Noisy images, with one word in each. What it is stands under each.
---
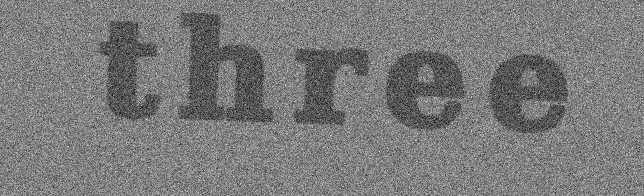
three
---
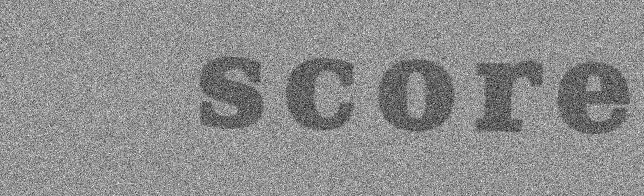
score
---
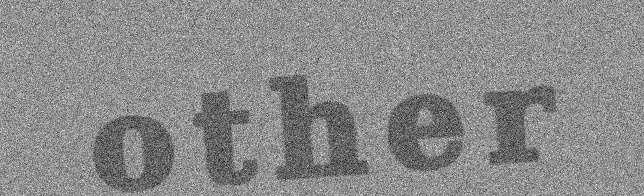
other
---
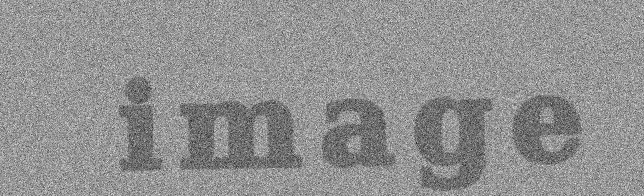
image
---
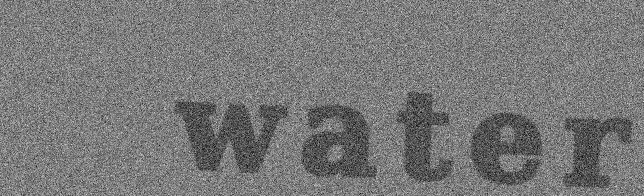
water
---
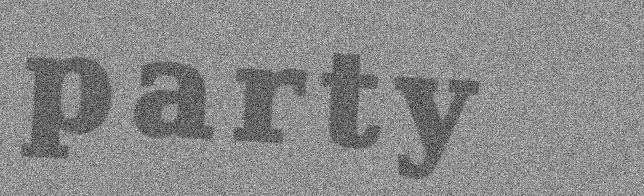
party
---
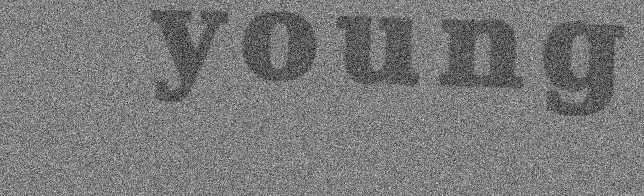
young
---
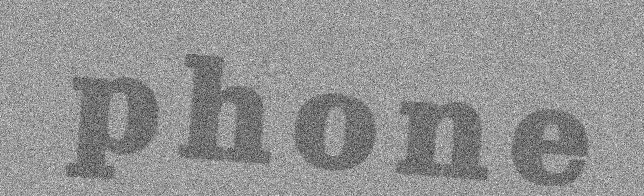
phone
